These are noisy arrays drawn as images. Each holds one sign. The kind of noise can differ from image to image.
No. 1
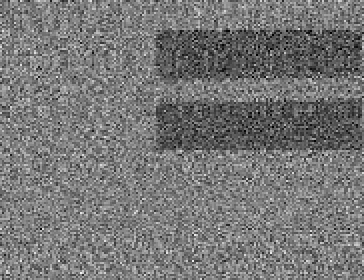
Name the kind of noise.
low rank plus noise
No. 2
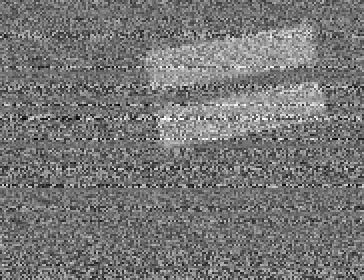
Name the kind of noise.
rows of uneven size
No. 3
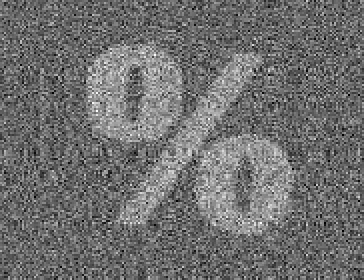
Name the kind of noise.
low rank plus noise
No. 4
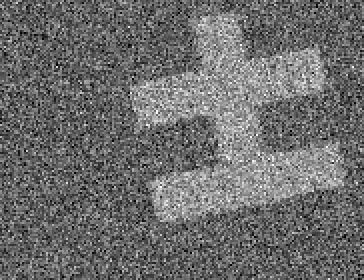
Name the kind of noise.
independent entries
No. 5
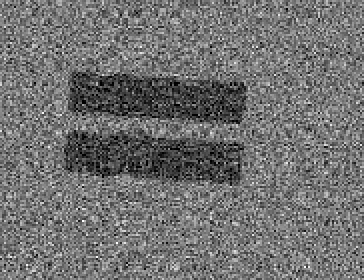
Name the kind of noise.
low rank plus noise
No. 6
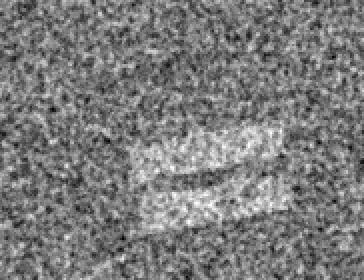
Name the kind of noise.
blotchy
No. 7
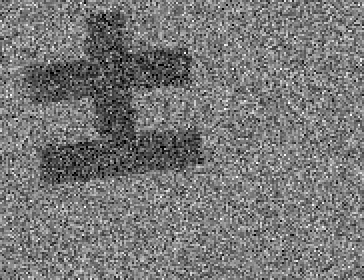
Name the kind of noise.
independent entries
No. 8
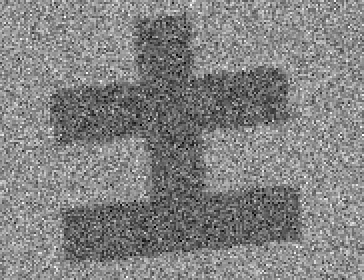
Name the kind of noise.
independent entries
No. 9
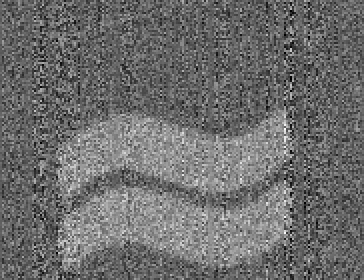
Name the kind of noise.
columns of uneven size
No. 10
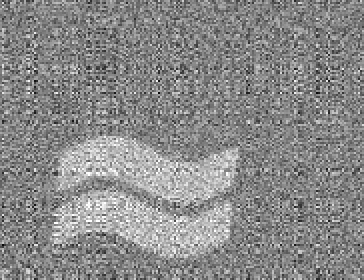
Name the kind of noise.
low rank plus noise
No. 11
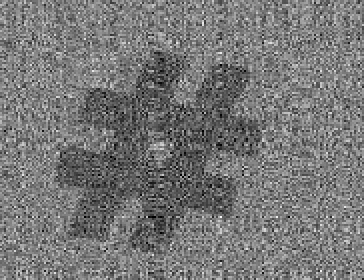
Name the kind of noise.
low rank plus noise
